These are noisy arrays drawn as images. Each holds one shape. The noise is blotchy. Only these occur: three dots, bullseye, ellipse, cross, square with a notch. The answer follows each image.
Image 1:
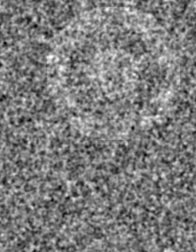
bullseye
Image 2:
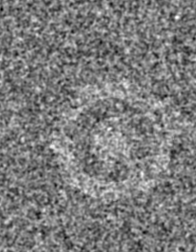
bullseye
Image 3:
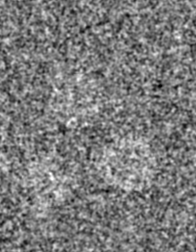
three dots
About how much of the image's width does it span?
two thirds
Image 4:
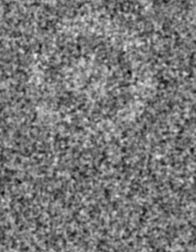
bullseye
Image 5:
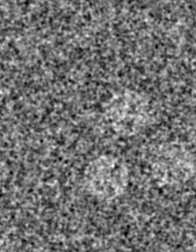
three dots
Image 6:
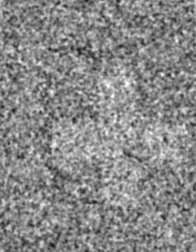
cross
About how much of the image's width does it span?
two thirds
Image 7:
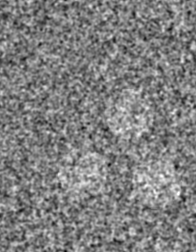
three dots
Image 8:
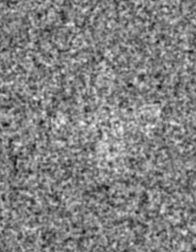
cross
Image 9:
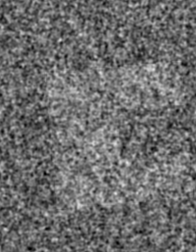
square with a notch
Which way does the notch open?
right
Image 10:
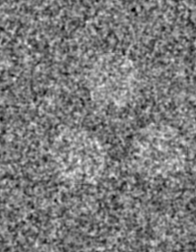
three dots
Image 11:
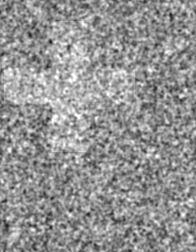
cross
